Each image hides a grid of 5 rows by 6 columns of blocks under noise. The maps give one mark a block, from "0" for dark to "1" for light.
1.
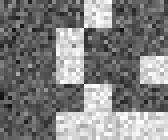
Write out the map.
0 0 0 1 0 0
0 0 1 0 0 0
0 0 1 0 0 1
0 0 0 1 0 0
0 0 1 1 1 1
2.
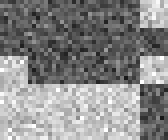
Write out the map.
0 0 0 0 0 1
0 0 0 0 0 0
1 0 0 0 0 1
1 1 1 1 1 0
1 1 1 1 1 0
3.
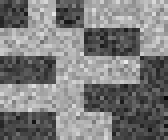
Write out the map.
0 1 0 1 1 1
1 1 1 0 0 1
0 0 1 1 1 0
1 1 1 0 0 0
0 0 1 1 0 0
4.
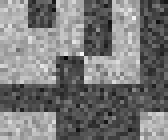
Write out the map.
1 0 1 0 1 0
1 1 1 0 1 0
1 1 0 1 1 0
0 0 0 0 0 0
1 1 0 0 0 1
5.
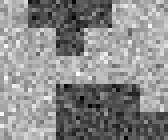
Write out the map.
1 0 0 0 1 1
1 1 0 1 1 1
1 1 1 1 1 1
1 1 0 0 0 1
1 1 0 0 0 0
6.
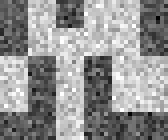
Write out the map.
0 1 0 1 1 0
0 1 1 1 1 0
1 0 1 0 1 1
1 0 1 0 1 1
0 0 1 0 0 0
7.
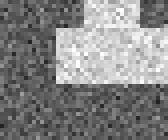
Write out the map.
0 0 0 1 1 0
0 0 1 1 1 1
0 0 1 1 1 1
0 0 0 0 0 0
0 0 0 0 0 0
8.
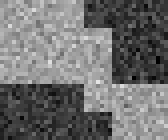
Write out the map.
1 1 1 0 0 0
1 1 1 1 0 0
1 1 1 1 0 0
0 0 0 1 1 1
0 0 0 0 1 1
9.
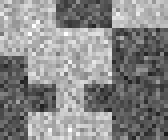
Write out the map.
1 1 0 0 1 1
1 1 1 1 0 0
0 1 1 1 0 0
0 0 1 0 0 0
0 1 1 1 0 0
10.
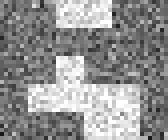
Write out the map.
0 0 1 1 0 0
0 0 0 0 0 0
0 0 1 0 0 0
0 1 1 1 1 0
0 0 0 1 1 0
